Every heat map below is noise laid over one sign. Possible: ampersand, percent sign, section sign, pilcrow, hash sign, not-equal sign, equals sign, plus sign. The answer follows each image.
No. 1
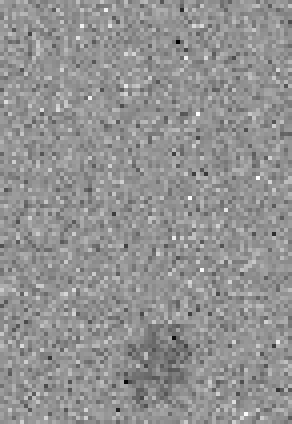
hash sign
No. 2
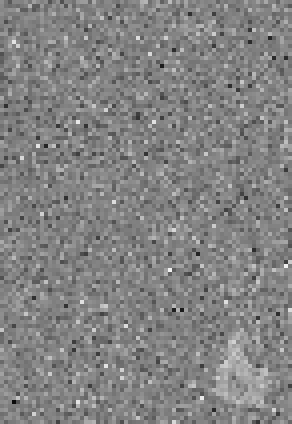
ampersand
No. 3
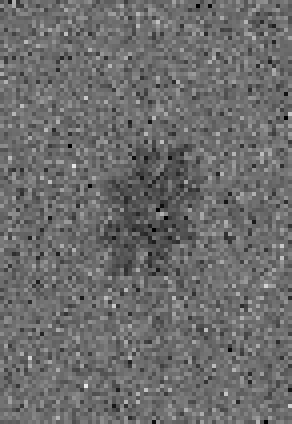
hash sign
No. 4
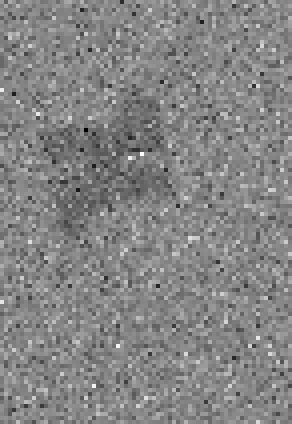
not-equal sign
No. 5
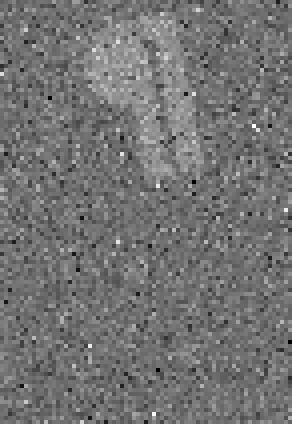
pilcrow
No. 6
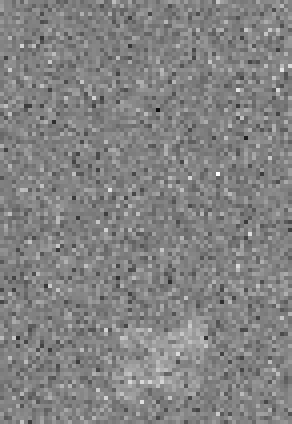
not-equal sign
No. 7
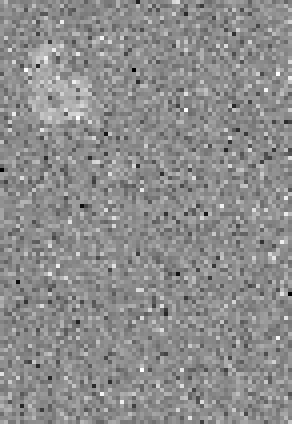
ampersand
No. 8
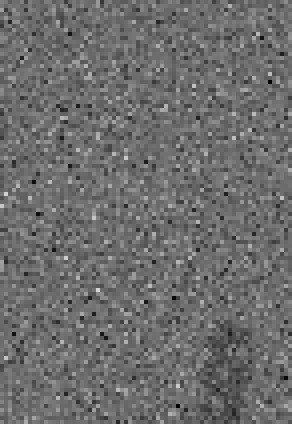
section sign
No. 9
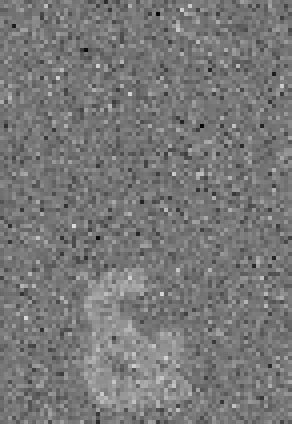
ampersand
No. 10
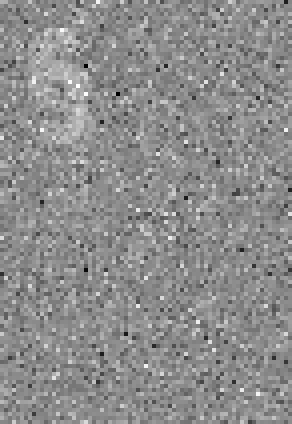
section sign
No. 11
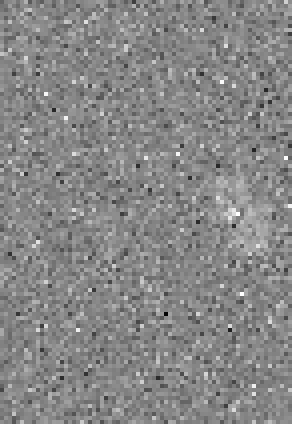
percent sign
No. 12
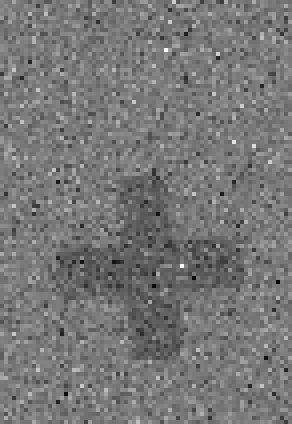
plus sign
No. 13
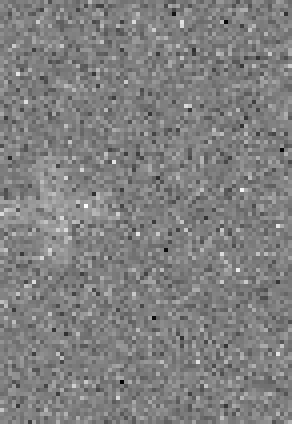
plus sign
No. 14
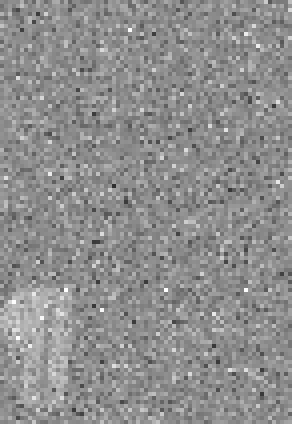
pilcrow
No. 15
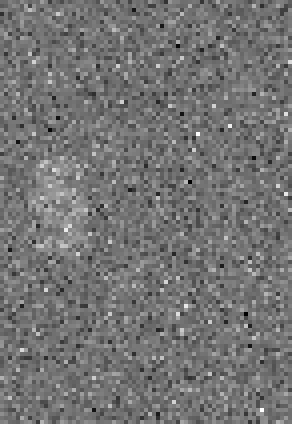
section sign
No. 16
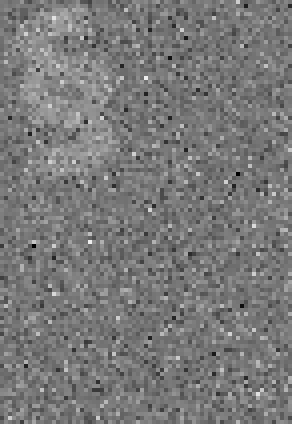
section sign
